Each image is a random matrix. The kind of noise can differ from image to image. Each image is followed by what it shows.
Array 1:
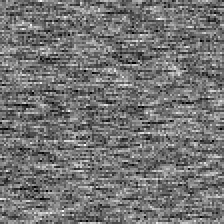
streaked along the rows
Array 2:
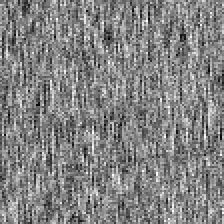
streaked along the columns
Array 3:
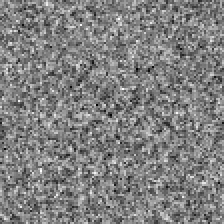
blotchy
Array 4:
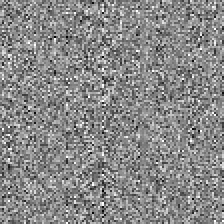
columns of uneven size
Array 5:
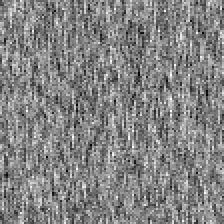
streaked along the columns
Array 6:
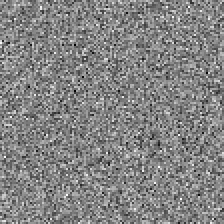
independent entries
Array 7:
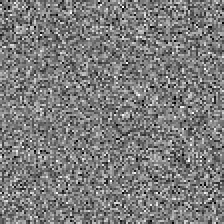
low rank plus noise
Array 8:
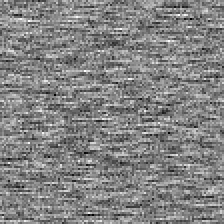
streaked along the rows
